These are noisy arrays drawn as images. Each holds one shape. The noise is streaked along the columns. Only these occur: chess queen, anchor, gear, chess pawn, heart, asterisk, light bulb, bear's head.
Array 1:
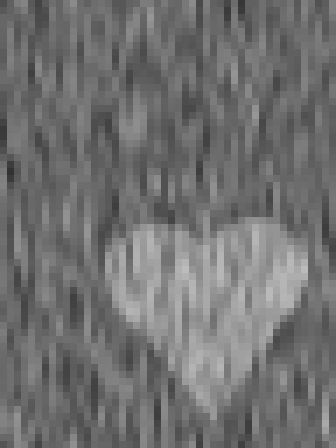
heart
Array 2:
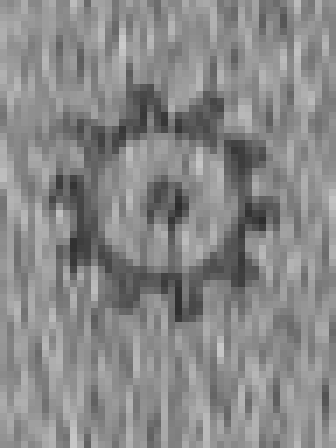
gear
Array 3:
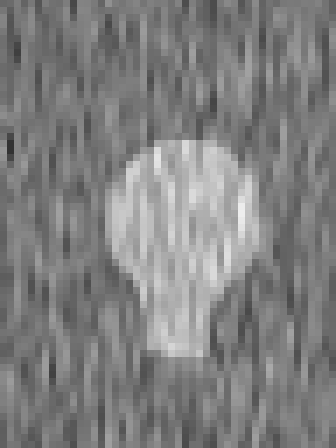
light bulb
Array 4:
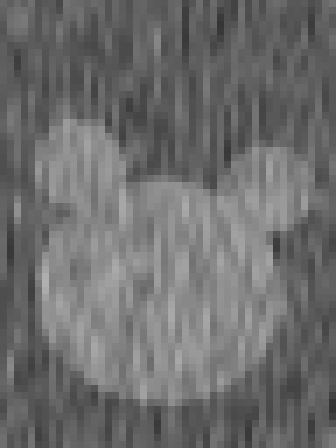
bear's head
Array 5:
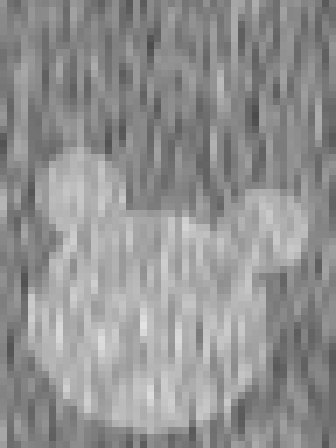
bear's head
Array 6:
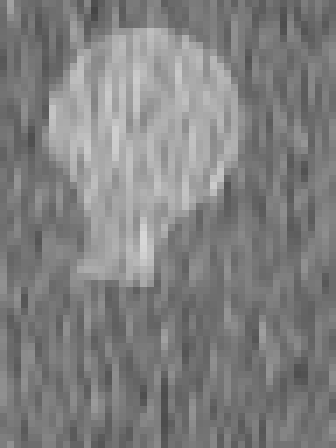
light bulb
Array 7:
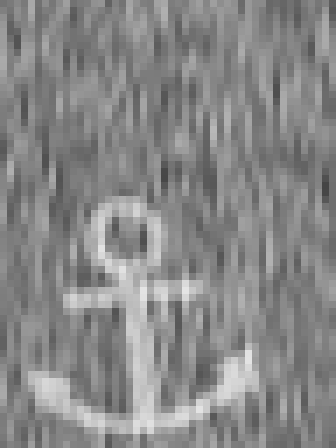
anchor
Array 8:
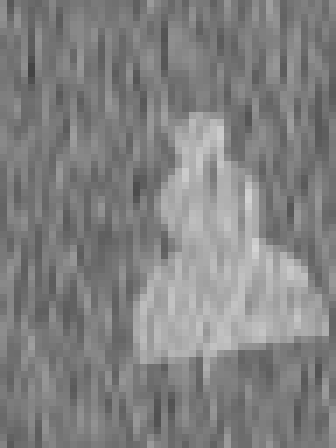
chess pawn
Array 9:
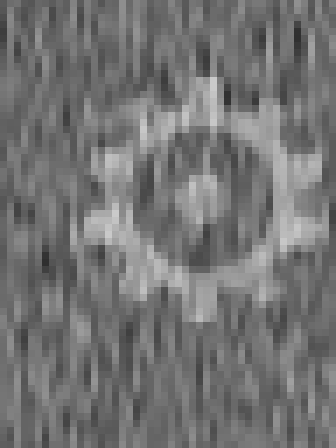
gear
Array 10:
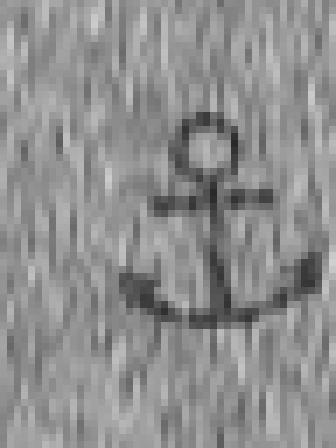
anchor
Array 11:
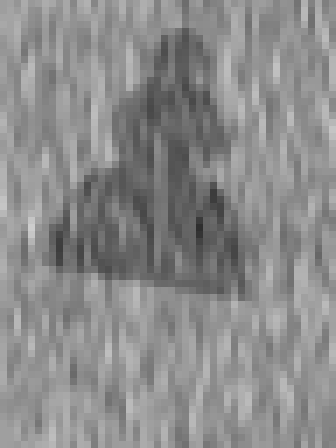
chess pawn
